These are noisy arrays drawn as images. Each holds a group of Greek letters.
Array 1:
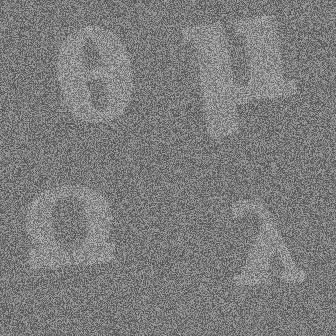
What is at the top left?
theta
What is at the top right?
mu
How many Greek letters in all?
4
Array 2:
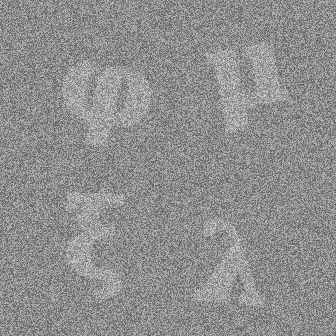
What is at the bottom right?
lambda
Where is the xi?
bottom left
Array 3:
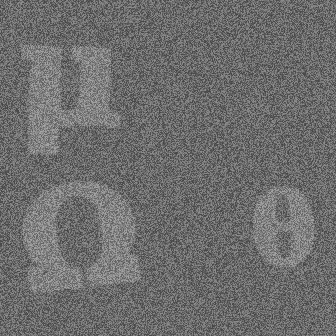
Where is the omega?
bottom left
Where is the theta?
bottom right
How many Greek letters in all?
3
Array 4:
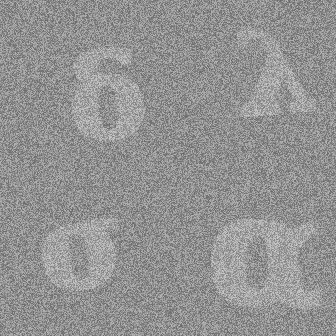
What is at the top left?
delta
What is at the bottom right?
alpha
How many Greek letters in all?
4
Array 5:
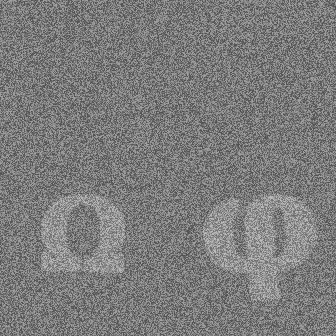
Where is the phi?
bottom right
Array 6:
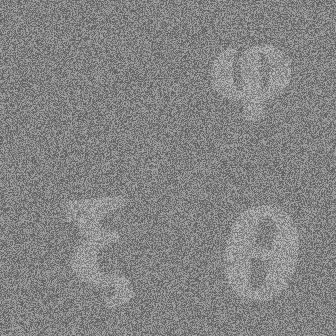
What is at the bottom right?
theta
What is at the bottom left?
xi
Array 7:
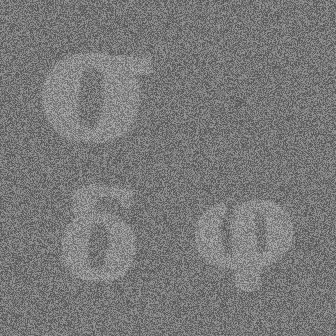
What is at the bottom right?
phi
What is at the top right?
nothing
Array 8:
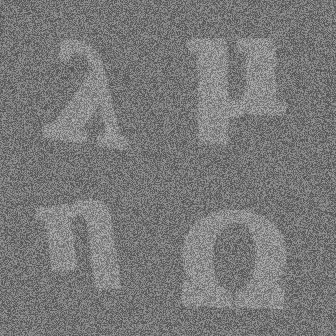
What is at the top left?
lambda
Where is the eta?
bottom left
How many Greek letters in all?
4
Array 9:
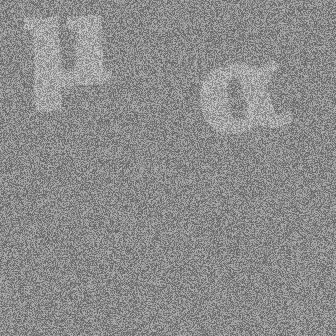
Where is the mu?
top left
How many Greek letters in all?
2
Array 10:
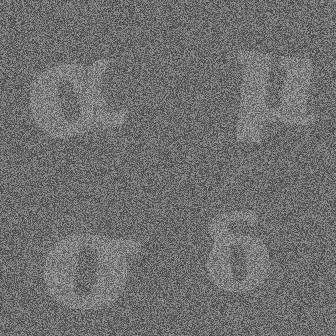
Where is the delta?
bottom right
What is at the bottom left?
sigma
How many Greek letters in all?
4
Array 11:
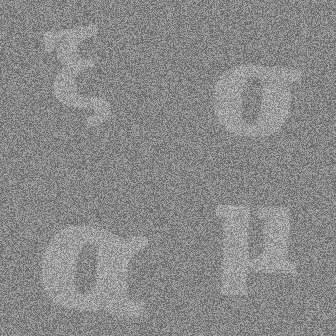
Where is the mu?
bottom right
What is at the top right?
sigma
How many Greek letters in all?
4
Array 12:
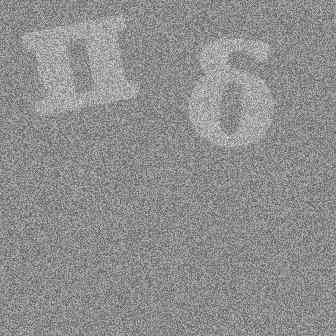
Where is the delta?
top right
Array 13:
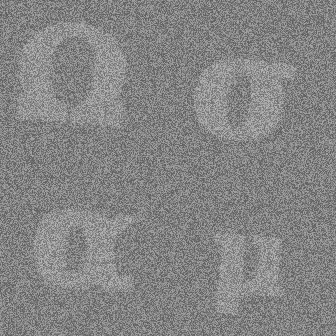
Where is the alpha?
bottom left
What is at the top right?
sigma
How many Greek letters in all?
4
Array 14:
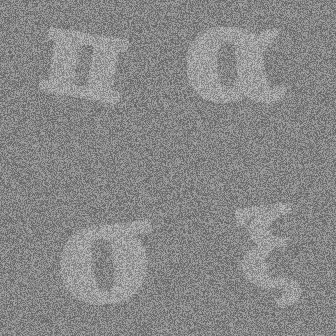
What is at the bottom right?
xi
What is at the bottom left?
sigma
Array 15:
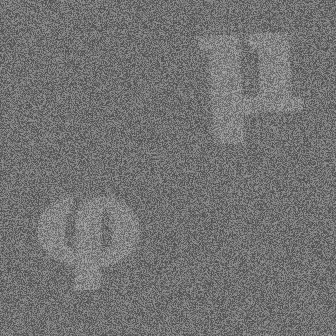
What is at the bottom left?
phi
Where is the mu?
top right
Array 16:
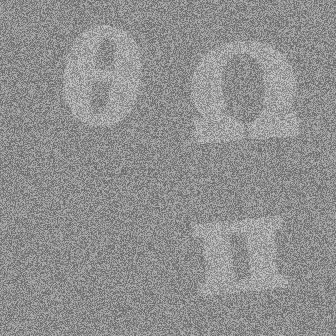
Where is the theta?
top left
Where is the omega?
top right
